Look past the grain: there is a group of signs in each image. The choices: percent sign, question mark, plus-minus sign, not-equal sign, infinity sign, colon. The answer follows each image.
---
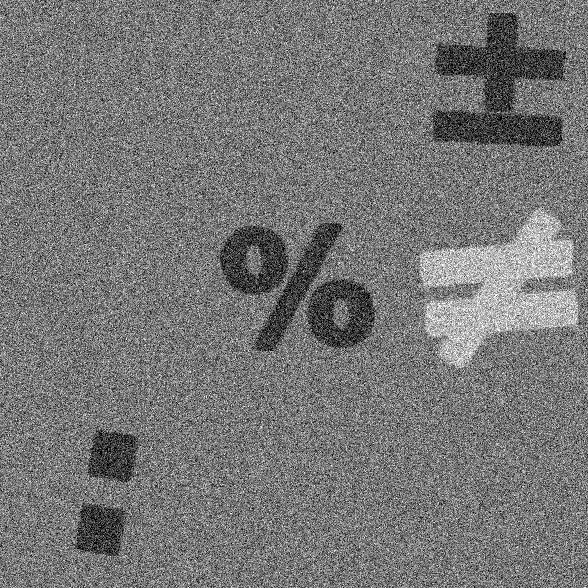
top right: dark plus-minus sign; centre: dark percent sign; middle right: light not-equal sign; bottom left: dark colon
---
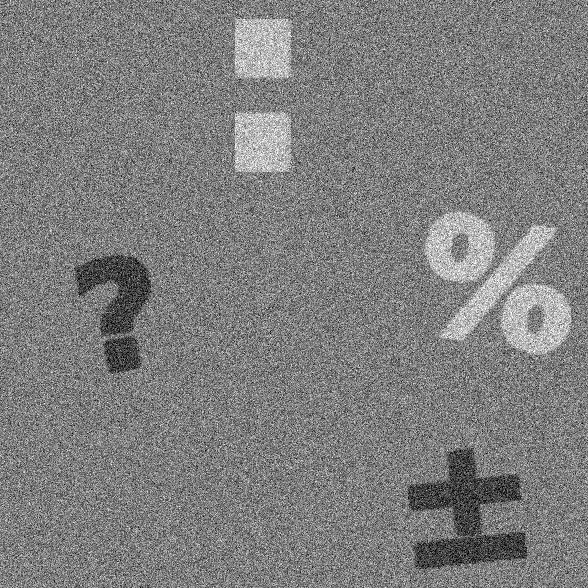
top middle: light colon; middle left: dark question mark; middle right: light percent sign; bottom right: dark plus-minus sign
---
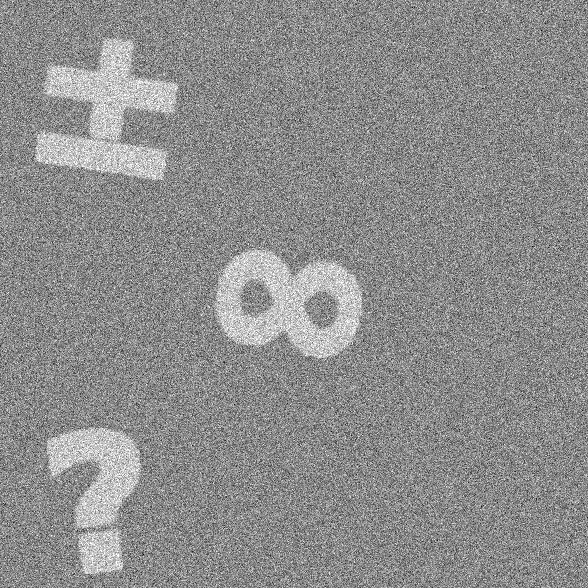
top left: light plus-minus sign; centre: light infinity sign; bottom left: light question mark
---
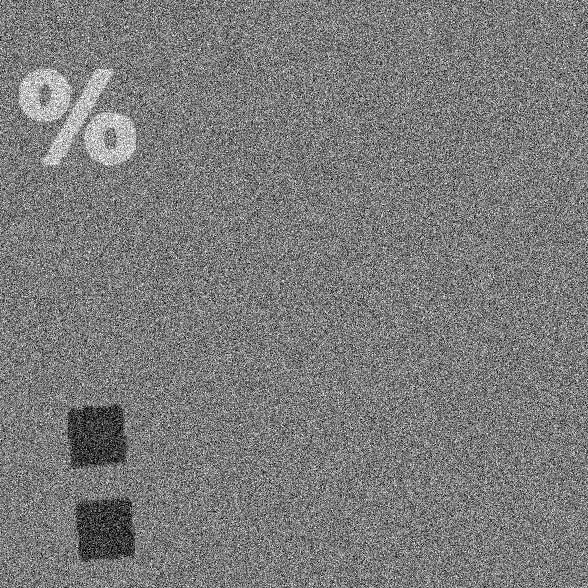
top left: light percent sign; bottom left: dark colon
